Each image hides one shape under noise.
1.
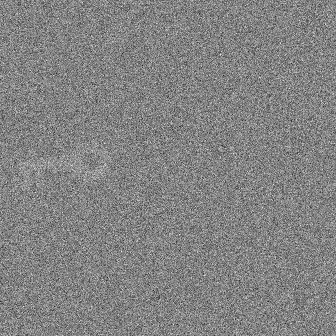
key
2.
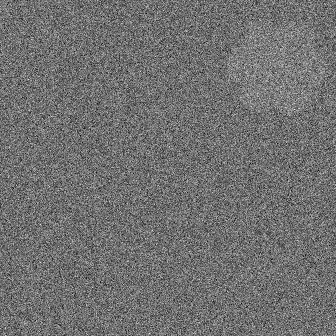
flower
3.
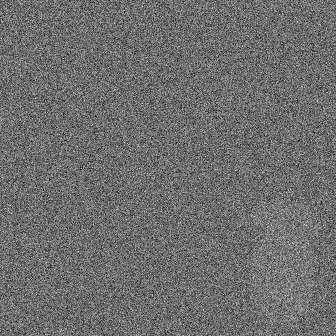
footprint
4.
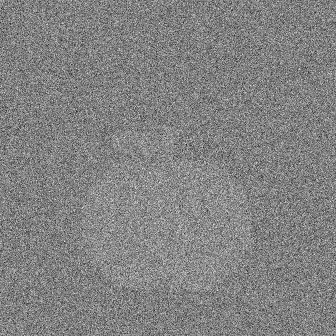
apple
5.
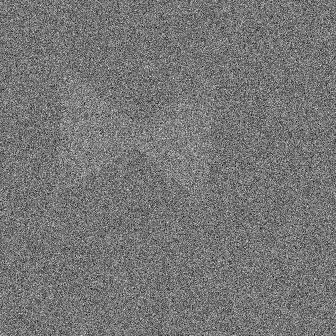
bow tie
